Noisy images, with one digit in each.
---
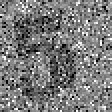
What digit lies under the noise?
5
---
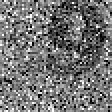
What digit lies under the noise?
9
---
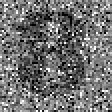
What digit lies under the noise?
8
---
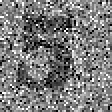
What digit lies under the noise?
5
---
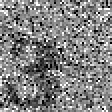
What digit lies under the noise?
3
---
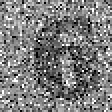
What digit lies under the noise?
6
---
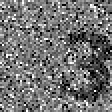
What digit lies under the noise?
3
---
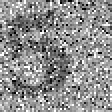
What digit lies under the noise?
5
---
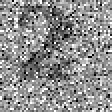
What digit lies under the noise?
2
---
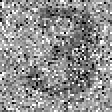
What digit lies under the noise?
3
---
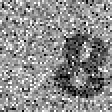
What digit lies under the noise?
8
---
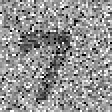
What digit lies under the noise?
7
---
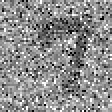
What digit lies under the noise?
7
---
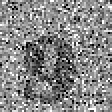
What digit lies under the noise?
9
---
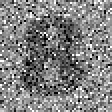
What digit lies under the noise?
8
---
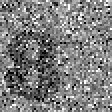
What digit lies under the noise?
8
